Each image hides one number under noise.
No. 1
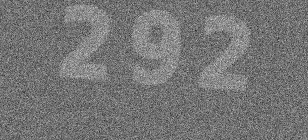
292
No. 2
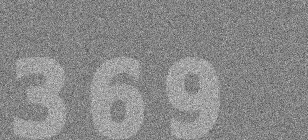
369
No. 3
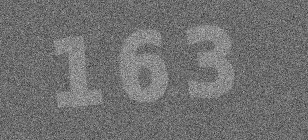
163
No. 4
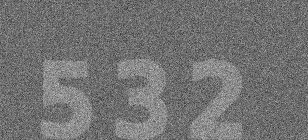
532
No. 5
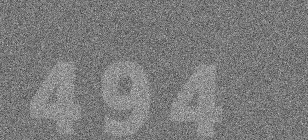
494
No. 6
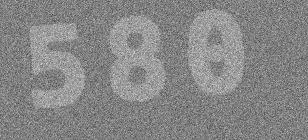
580
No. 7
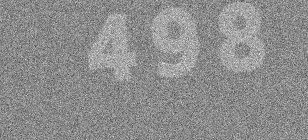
498
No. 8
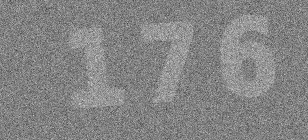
176
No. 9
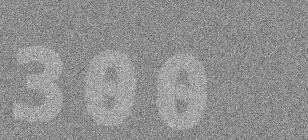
300
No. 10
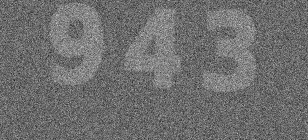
943
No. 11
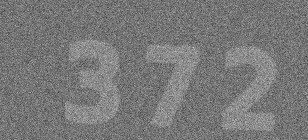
372
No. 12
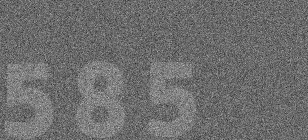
585
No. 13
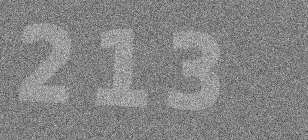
213
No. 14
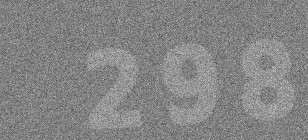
298
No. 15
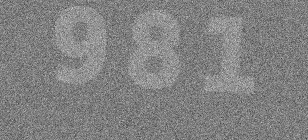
981
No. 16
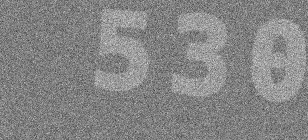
530
